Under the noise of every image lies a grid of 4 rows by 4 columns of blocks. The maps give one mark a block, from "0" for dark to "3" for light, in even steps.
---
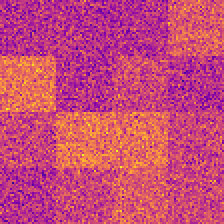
0002
3010
1331
0121
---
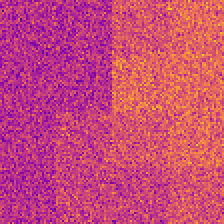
0023
0033
0123
0112
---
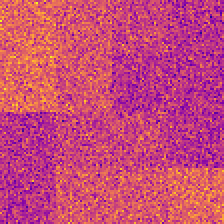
3210
3200
0110
0223
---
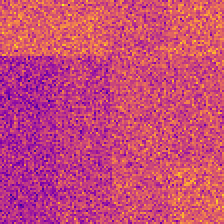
3323
0122
0122
0123
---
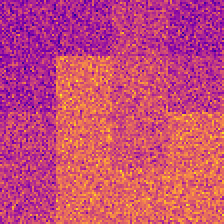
0010
0321
1323
1333
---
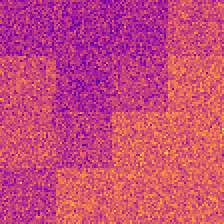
0002
2013
2133
1333
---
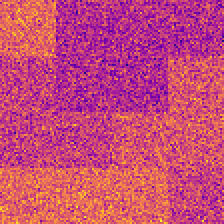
3000
1002
1122
3331
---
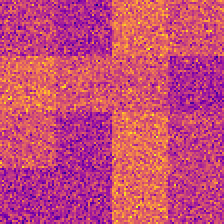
1032
3220
2031
0031
